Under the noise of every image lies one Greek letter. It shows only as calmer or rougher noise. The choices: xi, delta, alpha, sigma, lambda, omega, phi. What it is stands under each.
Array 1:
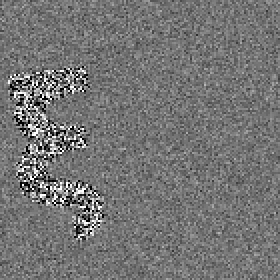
xi
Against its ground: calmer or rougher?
rougher
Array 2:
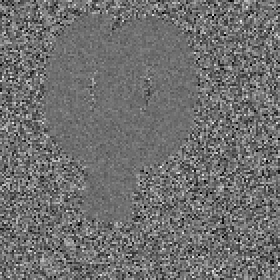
phi
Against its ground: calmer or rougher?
calmer
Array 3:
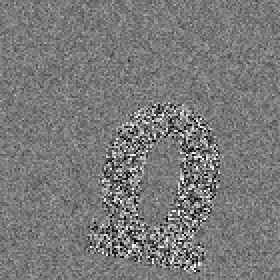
omega
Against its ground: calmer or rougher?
rougher
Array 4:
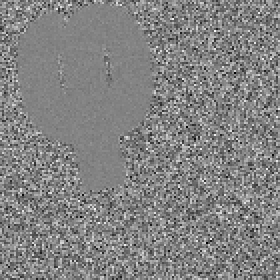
phi
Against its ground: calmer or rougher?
calmer
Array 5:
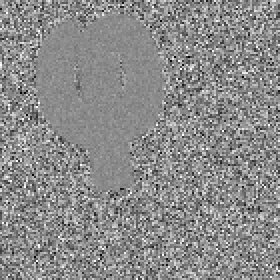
phi
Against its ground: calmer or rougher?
calmer
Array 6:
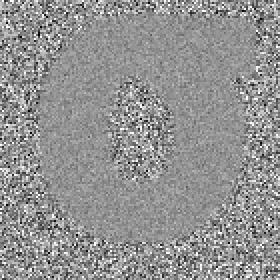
sigma
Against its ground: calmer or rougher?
calmer
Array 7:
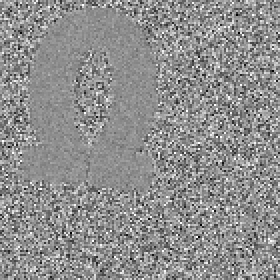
omega
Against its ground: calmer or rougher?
calmer
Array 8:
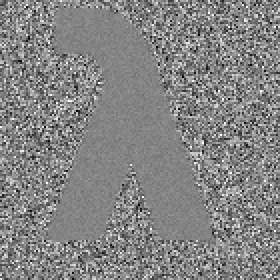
lambda
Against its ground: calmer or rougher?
calmer
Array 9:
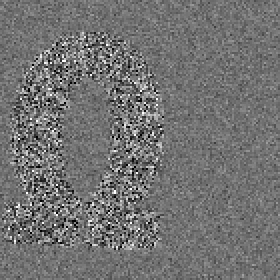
omega
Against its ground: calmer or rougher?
rougher
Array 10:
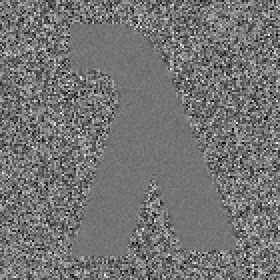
lambda
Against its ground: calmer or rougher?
calmer
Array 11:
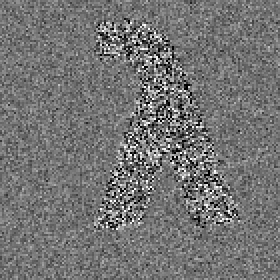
lambda
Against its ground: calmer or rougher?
rougher
